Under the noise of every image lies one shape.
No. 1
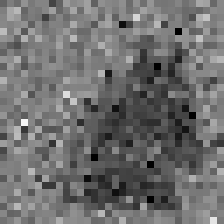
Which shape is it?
chess knight
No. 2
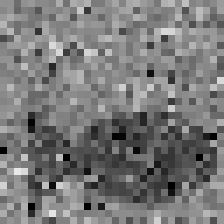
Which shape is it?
fish
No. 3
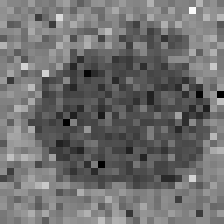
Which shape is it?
apple
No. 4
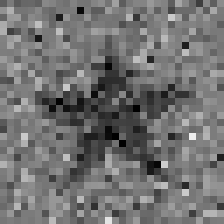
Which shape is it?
star
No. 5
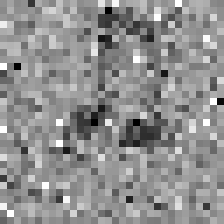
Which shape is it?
pair of musical notes
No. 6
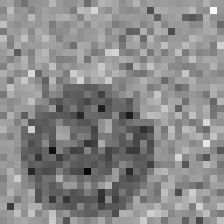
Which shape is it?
smiling face
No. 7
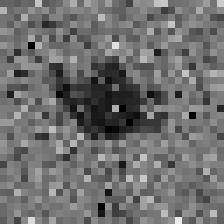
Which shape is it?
teapot
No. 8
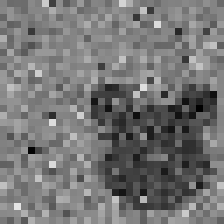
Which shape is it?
bear's head
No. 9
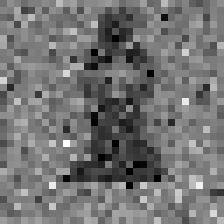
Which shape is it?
chess bishop
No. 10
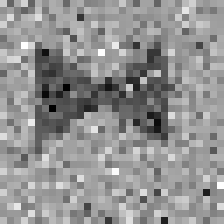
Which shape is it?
bow tie
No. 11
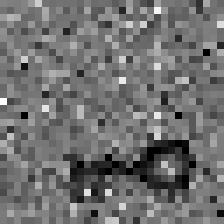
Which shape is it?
key
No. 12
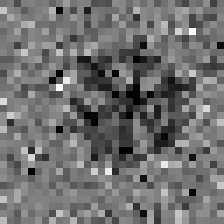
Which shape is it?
snowflake
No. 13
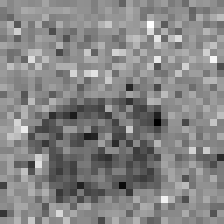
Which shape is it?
telephone
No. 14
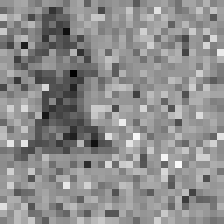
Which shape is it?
chess bishop
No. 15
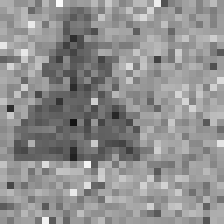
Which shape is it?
chess pawn
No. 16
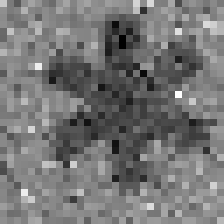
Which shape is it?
asterisk
